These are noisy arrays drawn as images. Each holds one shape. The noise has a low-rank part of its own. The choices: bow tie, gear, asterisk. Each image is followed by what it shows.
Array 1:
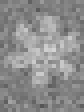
asterisk
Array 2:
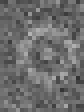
gear
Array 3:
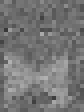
bow tie
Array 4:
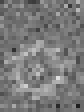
gear
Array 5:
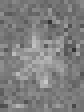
asterisk
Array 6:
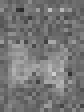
bow tie
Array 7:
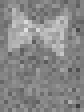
bow tie
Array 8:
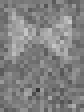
bow tie
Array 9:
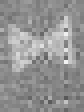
bow tie
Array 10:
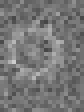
gear
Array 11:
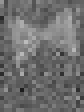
bow tie
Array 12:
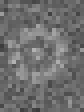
gear
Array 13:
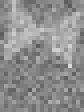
bow tie
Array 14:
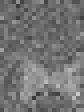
bow tie
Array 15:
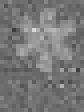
asterisk
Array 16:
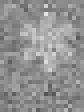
asterisk
